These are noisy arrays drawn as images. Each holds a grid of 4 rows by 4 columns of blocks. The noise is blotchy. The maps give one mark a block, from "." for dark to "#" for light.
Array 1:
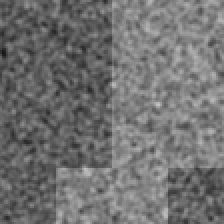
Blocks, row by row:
..##
..##
..##
.##.
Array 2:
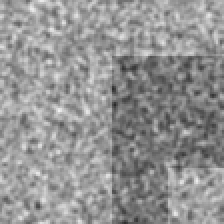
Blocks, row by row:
####
##..
##..
##.#
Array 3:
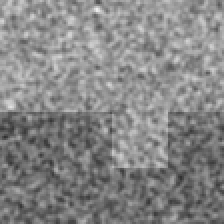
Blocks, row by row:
####
####
..#.
....
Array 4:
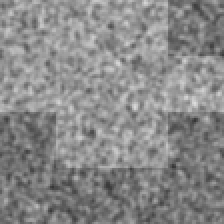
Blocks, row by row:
###.
####
.##.
....
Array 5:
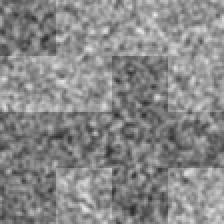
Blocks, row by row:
.###
##.#
....
.#.#
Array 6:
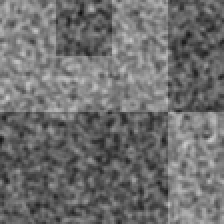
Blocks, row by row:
#.#.
###.
...#
...#
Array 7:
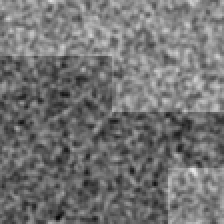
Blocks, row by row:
####
..##
....
...#
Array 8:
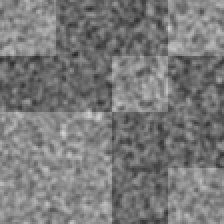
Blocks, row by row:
#..#
..#.
##..
##.#
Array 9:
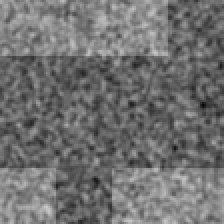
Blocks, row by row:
###.
....
....
#.##
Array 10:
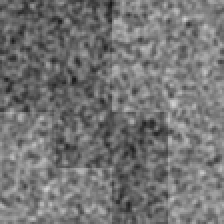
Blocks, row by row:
..##
..##
#..#
##.#
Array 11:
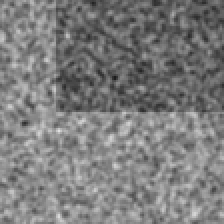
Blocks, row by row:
#...
#...
####
####
